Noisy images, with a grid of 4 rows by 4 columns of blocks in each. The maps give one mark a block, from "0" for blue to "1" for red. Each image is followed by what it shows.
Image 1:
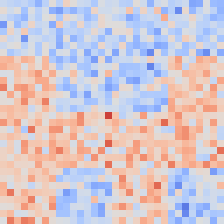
0 0 0 0
1 0 0 1
1 1 1 1
1 0 1 0
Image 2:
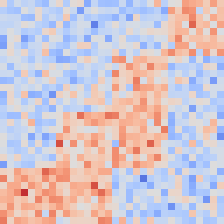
0 0 0 1
0 0 1 0
0 1 1 0
1 1 0 0
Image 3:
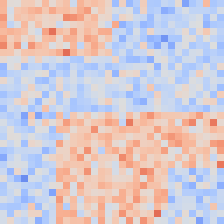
1 1 0 0
0 0 0 0
0 1 1 1
0 1 1 0
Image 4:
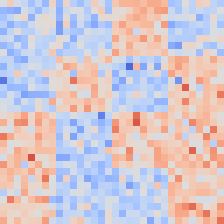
0 0 1 0
0 1 0 1
1 0 1 1
1 0 0 1
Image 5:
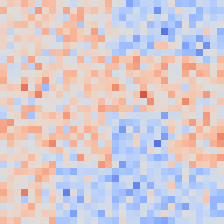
1 1 0 0
1 1 1 1
1 1 0 1
1 0 0 0
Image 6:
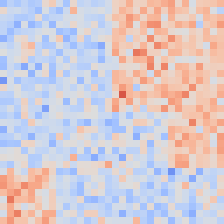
0 0 1 1
0 0 1 1
0 0 0 1
1 0 0 0
